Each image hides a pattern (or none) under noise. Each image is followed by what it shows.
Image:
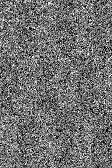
a checkerboard
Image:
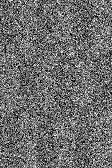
a checkerboard
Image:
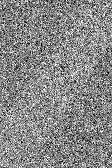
a diagonal band
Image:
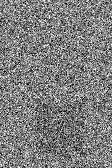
one block
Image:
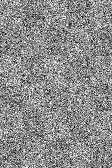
a checkerboard
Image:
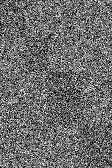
blocks along the diagonal
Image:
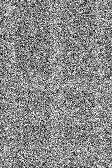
bands of rows crossing bands of columns
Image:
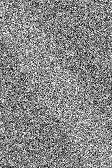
a diagonal band
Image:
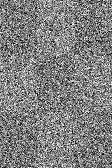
a checkerboard
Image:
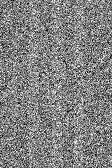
bands of columns
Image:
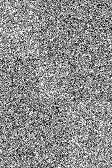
blocks along the diagonal
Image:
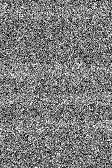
bands of rows
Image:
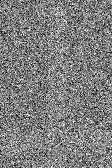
bands of rows crossing bands of columns
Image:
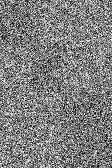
blocks along the diagonal
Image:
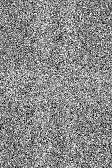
bands of rows crossing bands of columns
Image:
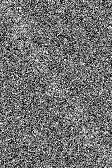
blocks along the diagonal
